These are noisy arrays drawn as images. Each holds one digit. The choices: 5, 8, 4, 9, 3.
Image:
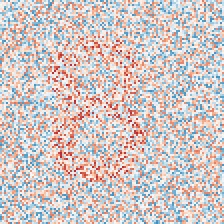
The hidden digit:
8
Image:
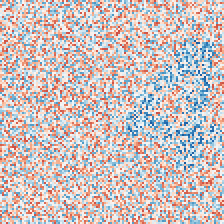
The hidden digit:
4
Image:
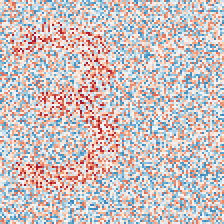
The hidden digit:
3
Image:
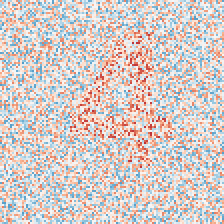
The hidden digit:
4
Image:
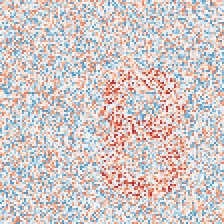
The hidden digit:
8
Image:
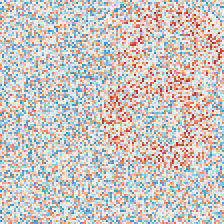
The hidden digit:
8
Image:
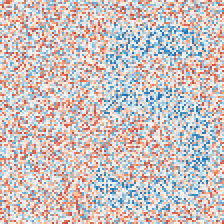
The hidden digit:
5
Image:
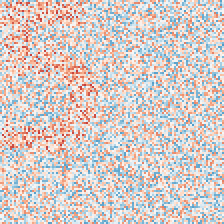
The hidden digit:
5
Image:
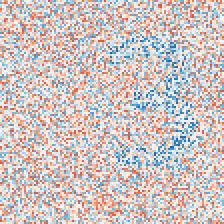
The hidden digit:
3
